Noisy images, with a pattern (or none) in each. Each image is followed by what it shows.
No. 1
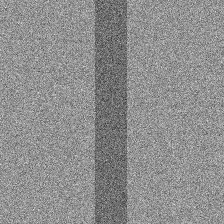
one vertical stripe
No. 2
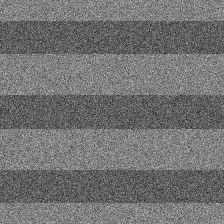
horizontal stripes
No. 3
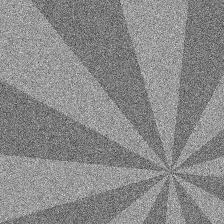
spokes from one point
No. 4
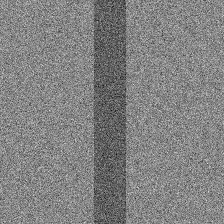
one vertical stripe
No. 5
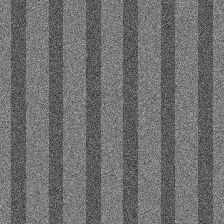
vertical stripes
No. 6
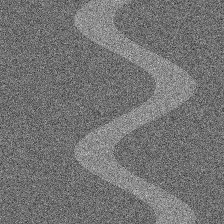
a wavy band
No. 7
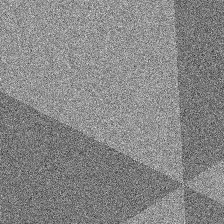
spokes from one point
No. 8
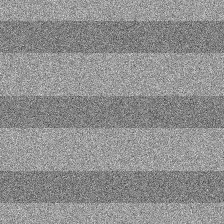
horizontal stripes
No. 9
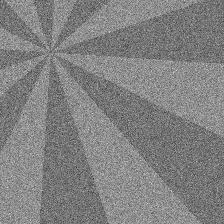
spokes from one point
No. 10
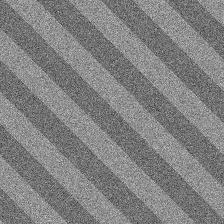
diagonal stripes
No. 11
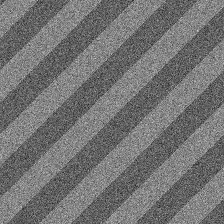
diagonal stripes
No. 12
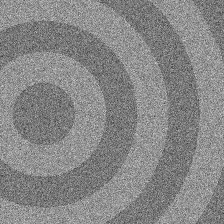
rings round one point
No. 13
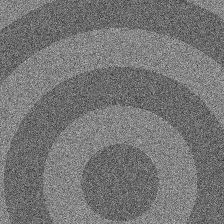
rings round one point
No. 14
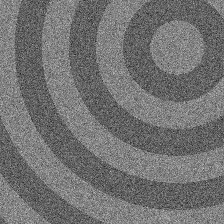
rings round one point
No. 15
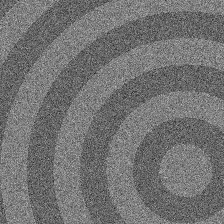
rings round one point
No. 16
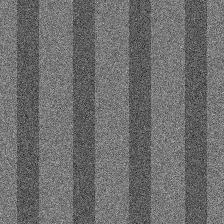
vertical stripes
